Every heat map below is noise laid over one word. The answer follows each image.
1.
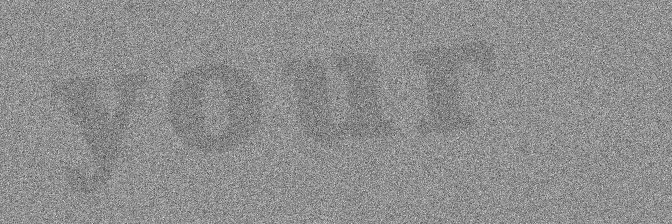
your
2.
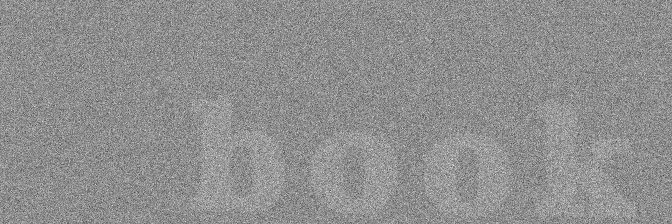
book
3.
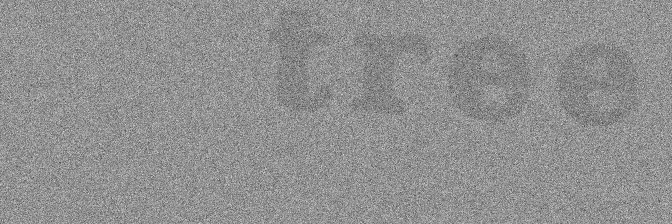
tree
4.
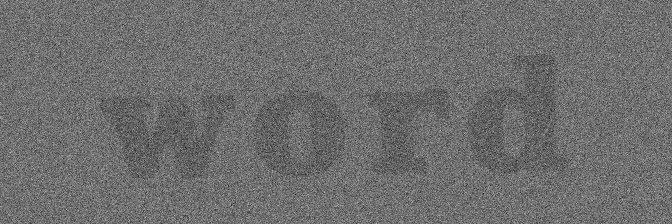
word
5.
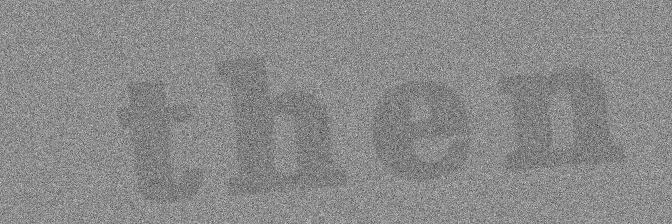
then
